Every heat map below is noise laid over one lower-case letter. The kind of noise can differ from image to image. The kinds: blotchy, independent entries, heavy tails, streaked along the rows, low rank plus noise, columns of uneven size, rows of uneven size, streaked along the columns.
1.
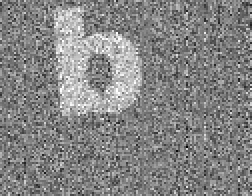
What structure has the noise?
columns of uneven size
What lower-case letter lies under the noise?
b
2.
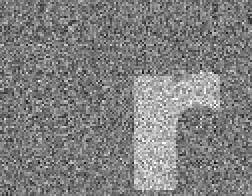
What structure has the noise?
low rank plus noise
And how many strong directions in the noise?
two
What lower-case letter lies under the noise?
r
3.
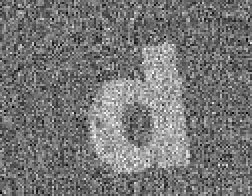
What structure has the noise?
low rank plus noise
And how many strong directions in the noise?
two
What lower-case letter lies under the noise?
d
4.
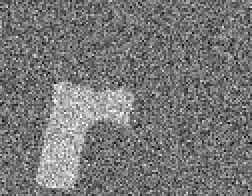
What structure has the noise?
independent entries
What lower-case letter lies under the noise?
r
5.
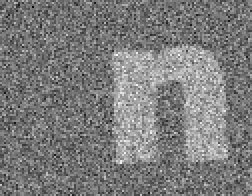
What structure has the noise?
independent entries
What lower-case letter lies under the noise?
n
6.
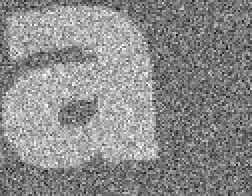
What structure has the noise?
independent entries
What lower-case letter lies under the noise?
a
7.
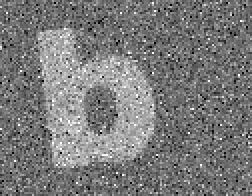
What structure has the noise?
heavy tails
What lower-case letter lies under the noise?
b
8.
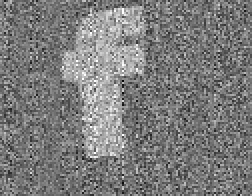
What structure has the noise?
columns of uneven size
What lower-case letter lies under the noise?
f
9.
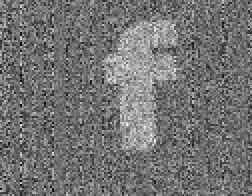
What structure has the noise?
columns of uneven size
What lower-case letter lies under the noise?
f
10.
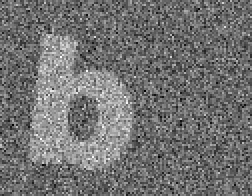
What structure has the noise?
independent entries
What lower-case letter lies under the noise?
b
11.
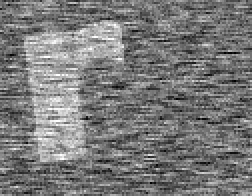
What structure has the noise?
streaked along the rows
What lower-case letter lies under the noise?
r
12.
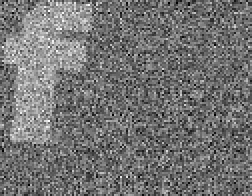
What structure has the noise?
low rank plus noise
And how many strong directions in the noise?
three or four
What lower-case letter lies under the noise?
f
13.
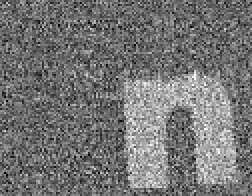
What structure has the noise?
low rank plus noise
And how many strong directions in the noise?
five to eight
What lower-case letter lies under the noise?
n
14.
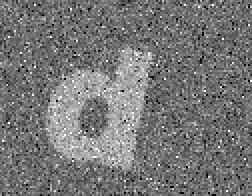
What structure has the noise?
heavy tails
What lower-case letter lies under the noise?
d
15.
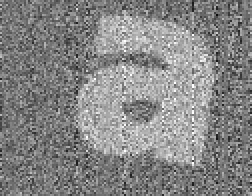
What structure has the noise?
columns of uneven size
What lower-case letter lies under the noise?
a
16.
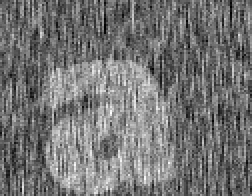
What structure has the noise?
streaked along the columns
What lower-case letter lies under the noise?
a
